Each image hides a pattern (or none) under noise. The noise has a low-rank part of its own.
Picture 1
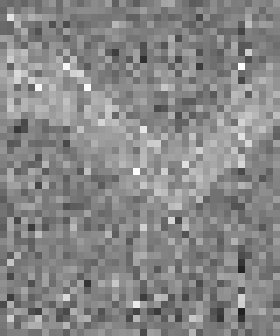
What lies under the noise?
a wavy band
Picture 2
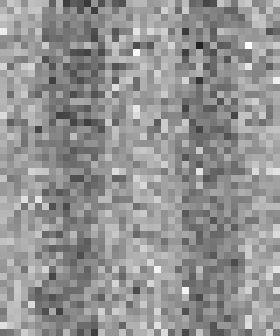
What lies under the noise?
vertical stripes
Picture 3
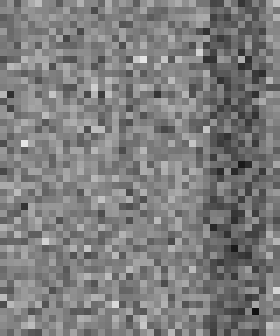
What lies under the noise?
one vertical stripe
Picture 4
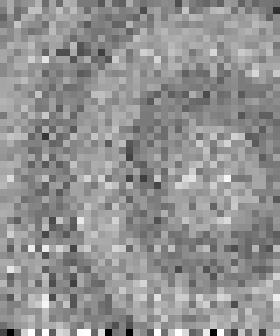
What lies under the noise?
rings round one point
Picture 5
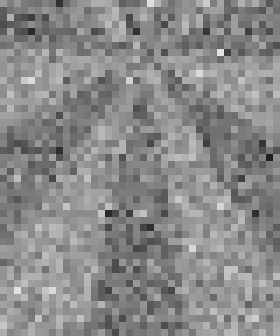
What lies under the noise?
spokes from one point
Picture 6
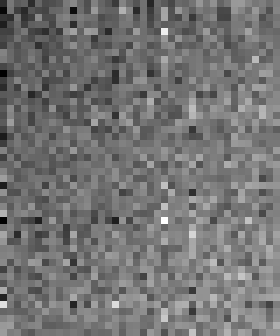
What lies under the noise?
a smooth slope
